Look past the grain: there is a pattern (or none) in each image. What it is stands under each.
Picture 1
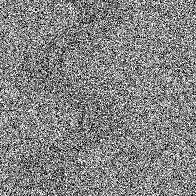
a wavy band
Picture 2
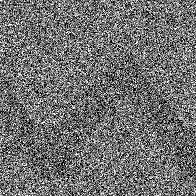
a wavy band
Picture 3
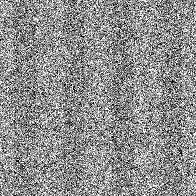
vertical stripes
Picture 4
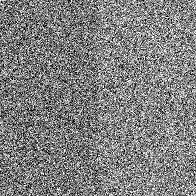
a sharp edge
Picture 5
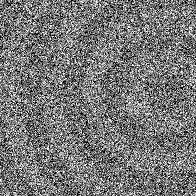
rings round one point
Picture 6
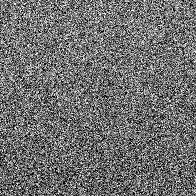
a smooth slope
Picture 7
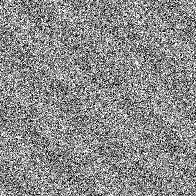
diagonal stripes
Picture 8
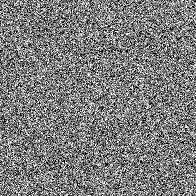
only noise
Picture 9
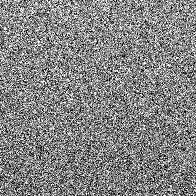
a smooth slope
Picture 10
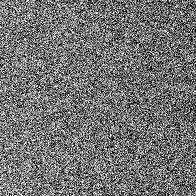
a smooth slope
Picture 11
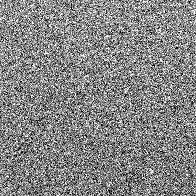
a smooth slope
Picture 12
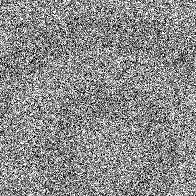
rings round one point
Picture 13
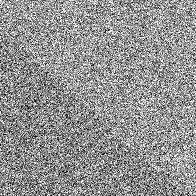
a sharp edge
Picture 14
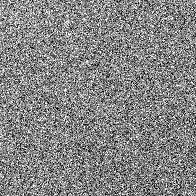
a smooth slope
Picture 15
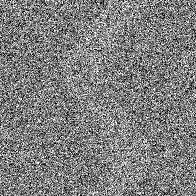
a wavy band
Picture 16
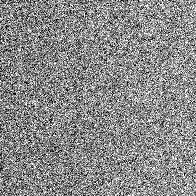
a smooth slope
